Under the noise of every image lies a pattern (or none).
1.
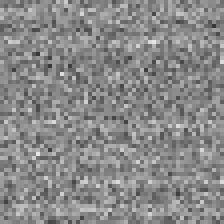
bands of rows
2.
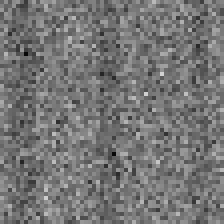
bands of columns
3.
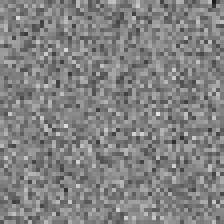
only noise
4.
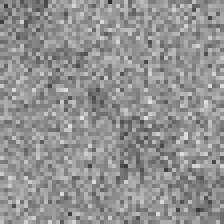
blocks along the diagonal
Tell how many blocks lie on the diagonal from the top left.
5
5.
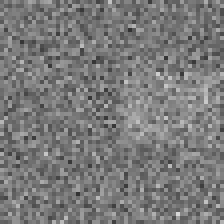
one block
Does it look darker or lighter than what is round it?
lighter
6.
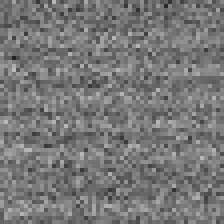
bands of rows
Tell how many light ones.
6
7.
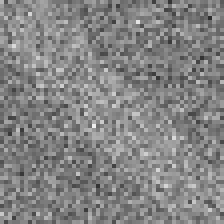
a diagonal band
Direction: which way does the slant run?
top left to bottom right
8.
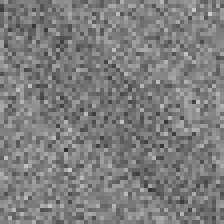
a diagonal band
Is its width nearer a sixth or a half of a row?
a half
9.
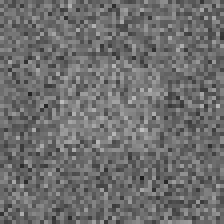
one block
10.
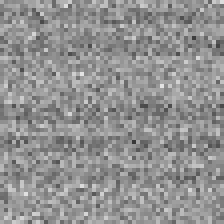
bands of rows
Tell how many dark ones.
5
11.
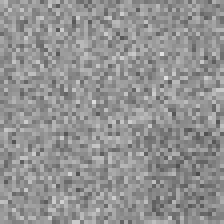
one block
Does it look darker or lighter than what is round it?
darker
